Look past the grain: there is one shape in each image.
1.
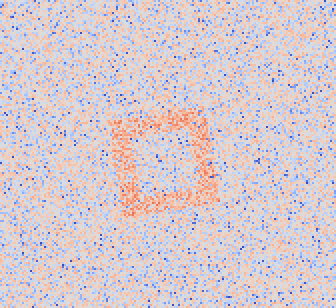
square frame
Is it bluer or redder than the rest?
redder
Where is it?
centre
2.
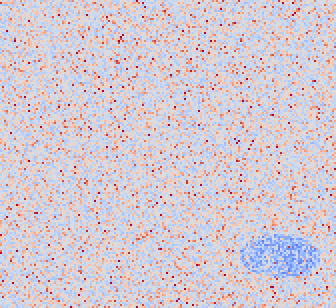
ellipse
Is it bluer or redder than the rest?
bluer
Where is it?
bottom right
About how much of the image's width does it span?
a quarter
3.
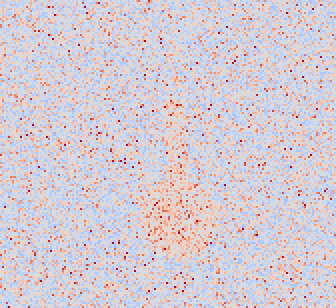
lollipop
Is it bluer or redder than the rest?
redder
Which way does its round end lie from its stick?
down
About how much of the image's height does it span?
half
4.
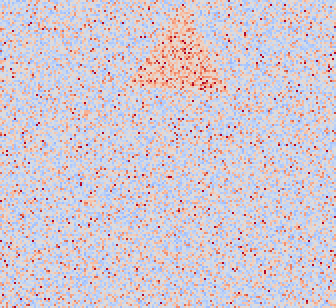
triangle
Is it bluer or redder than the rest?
redder
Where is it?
top middle
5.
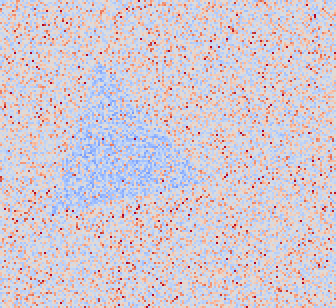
triangle
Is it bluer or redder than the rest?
bluer
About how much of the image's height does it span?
half
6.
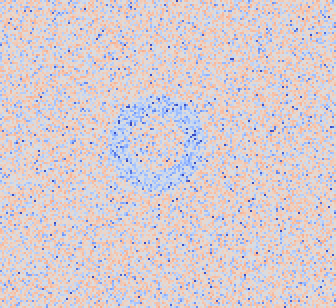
ring
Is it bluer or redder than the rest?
bluer
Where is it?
centre
